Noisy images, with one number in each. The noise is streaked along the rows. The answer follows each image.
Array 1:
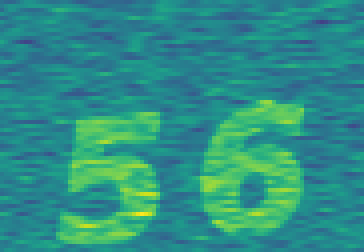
56
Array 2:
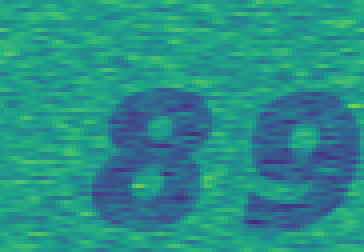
89
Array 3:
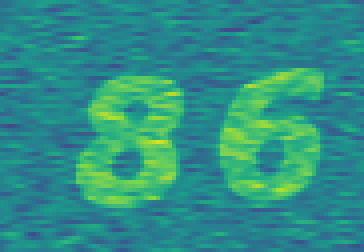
86
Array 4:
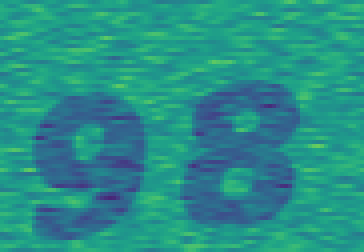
98
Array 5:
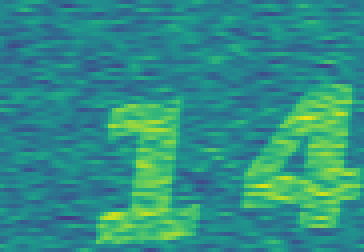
14
